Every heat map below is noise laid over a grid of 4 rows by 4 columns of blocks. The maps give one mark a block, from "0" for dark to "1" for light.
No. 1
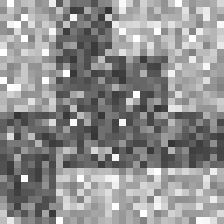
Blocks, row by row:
1 0 1 1
1 0 0 1
0 0 0 0
0 1 1 1
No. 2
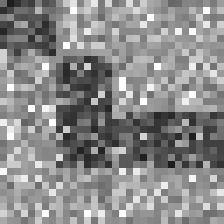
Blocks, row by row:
0 1 1 1
1 0 1 1
1 0 0 0
1 1 1 1
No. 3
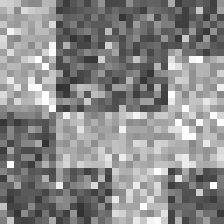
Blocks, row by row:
1 0 0 0
1 0 0 1
0 1 1 1
0 0 1 0
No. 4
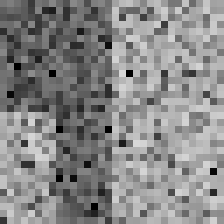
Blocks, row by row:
0 0 1 1
0 0 1 1
1 0 1 1
1 0 1 1
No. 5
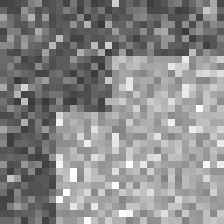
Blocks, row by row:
0 0 0 0
0 0 1 1
0 1 1 1
0 1 1 1
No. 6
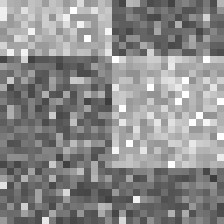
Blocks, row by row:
1 1 0 0
0 0 1 1
0 0 1 1
0 0 0 0
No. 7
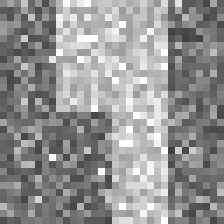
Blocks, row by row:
0 1 1 0
0 1 1 0
0 0 1 0
0 0 1 0
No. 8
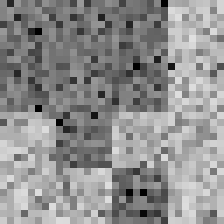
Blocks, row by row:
0 0 0 1
0 0 0 1
1 0 1 1
1 1 0 1
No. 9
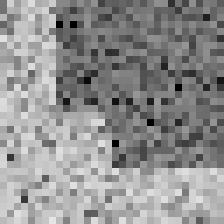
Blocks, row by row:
1 0 0 0
1 0 0 0
1 1 0 0
1 1 1 1
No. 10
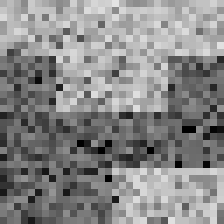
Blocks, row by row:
1 1 1 1
0 1 1 0
0 0 0 0
0 0 1 1
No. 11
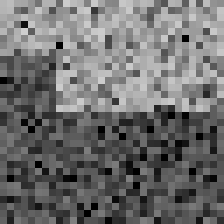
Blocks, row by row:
1 1 1 1
0 1 1 1
0 0 0 0
0 0 0 0
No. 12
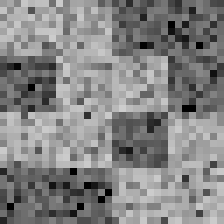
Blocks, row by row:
1 1 0 0
0 1 1 0
1 1 0 1
0 0 1 1
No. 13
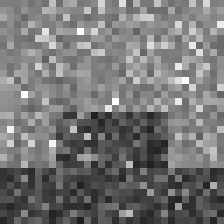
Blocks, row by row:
1 1 1 1
1 1 1 1
1 0 0 1
0 0 0 0
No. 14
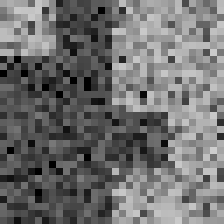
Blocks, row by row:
1 0 1 1
0 0 1 1
0 0 0 1
0 0 1 1
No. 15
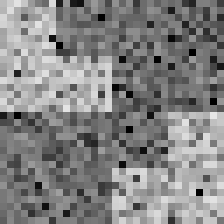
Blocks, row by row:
1 0 0 0
1 1 0 0
0 0 0 1
0 0 1 1
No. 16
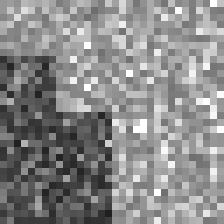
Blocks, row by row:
1 1 1 1
0 1 1 1
0 0 1 1
0 0 1 1
